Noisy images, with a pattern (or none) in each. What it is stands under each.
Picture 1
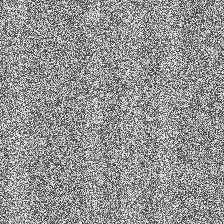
bands of columns
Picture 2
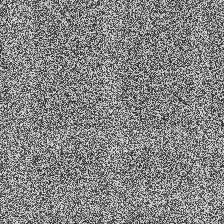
bands of rows crossing bands of columns
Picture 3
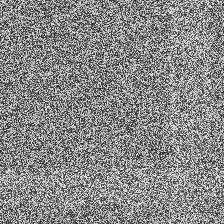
bands of rows crossing bands of columns
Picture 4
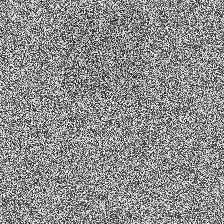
one block
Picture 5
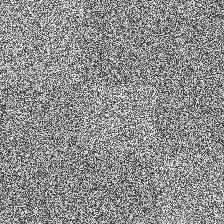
blocks along the diagonal
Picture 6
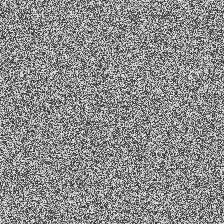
only noise
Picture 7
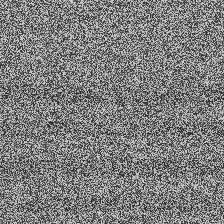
bands of rows
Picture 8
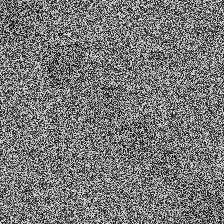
blocks along the diagonal
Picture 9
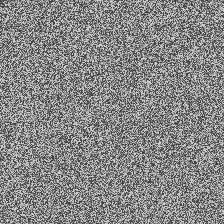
only noise
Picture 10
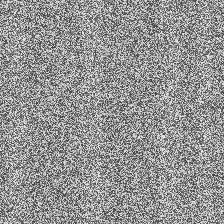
bands of columns
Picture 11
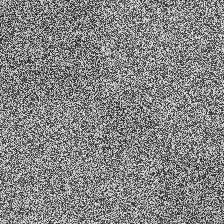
blocks along the diagonal
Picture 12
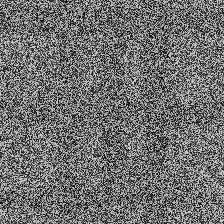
bands of rows crossing bands of columns
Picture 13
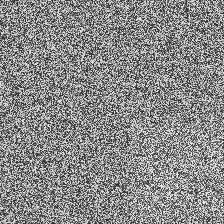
one block
